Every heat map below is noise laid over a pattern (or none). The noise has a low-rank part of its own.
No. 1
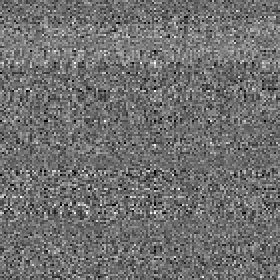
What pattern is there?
one band of rows
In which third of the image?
top
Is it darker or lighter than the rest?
lighter
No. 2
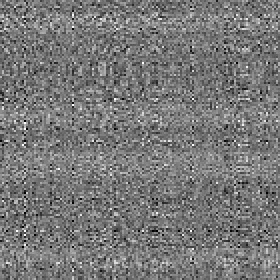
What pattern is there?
bands of rows
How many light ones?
4
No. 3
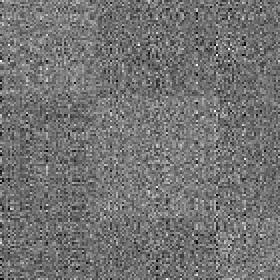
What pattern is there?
blocks along the diagonal
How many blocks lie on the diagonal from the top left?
3
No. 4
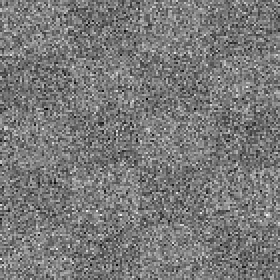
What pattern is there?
a checkerboard
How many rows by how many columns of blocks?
5 by 4
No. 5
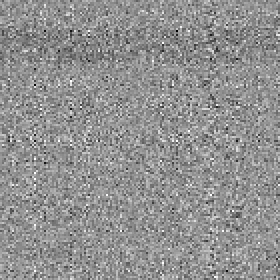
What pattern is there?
one band of rows
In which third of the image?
top
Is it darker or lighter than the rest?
darker
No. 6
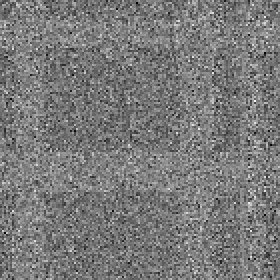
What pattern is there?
bands of rows crossing bands of columns
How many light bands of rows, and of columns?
2 and 3
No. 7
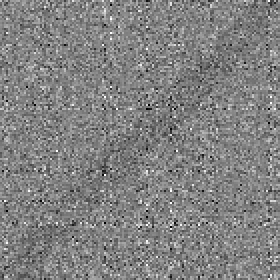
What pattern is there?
a diagonal band
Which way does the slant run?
bottom left to top right
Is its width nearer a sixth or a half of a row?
a sixth
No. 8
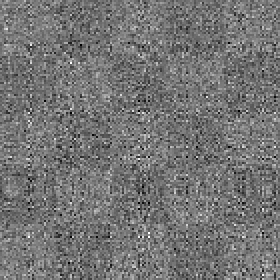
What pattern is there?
a checkerboard
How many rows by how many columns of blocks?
5 by 5
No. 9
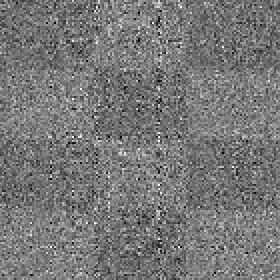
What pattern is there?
a checkerboard
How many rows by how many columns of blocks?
4 by 3
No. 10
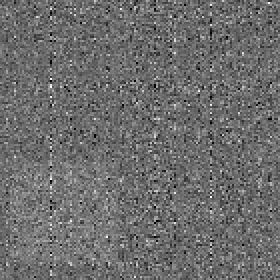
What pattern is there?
one block
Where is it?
bottom left
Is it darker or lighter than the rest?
lighter
